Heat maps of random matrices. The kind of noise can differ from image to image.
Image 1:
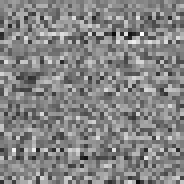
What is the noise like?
rows of uneven size
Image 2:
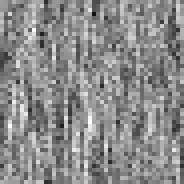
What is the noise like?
streaked along the columns
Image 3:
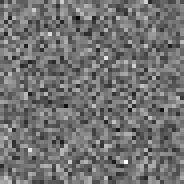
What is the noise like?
low rank plus noise
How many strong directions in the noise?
five to eight
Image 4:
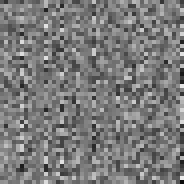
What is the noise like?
columns of uneven size
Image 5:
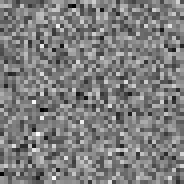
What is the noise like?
independent entries
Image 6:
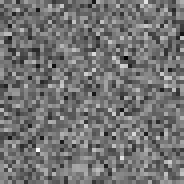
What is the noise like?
independent entries
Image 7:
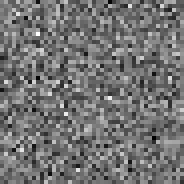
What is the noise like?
independent entries
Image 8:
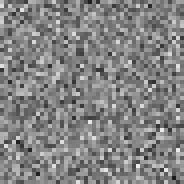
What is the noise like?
independent entries
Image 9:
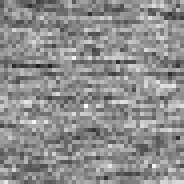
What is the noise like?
streaked along the rows
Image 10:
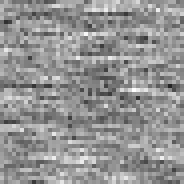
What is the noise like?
streaked along the rows
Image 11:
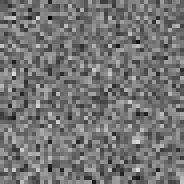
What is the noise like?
low rank plus noise
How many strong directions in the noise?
one
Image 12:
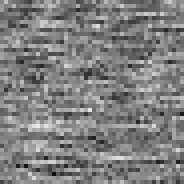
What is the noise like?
streaked along the rows
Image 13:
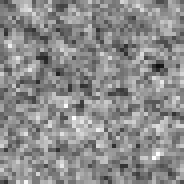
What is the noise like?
blotchy
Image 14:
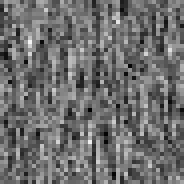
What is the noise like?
streaked along the columns
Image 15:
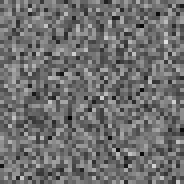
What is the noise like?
independent entries
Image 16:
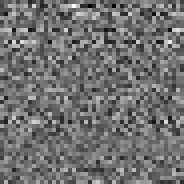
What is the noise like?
rows of uneven size
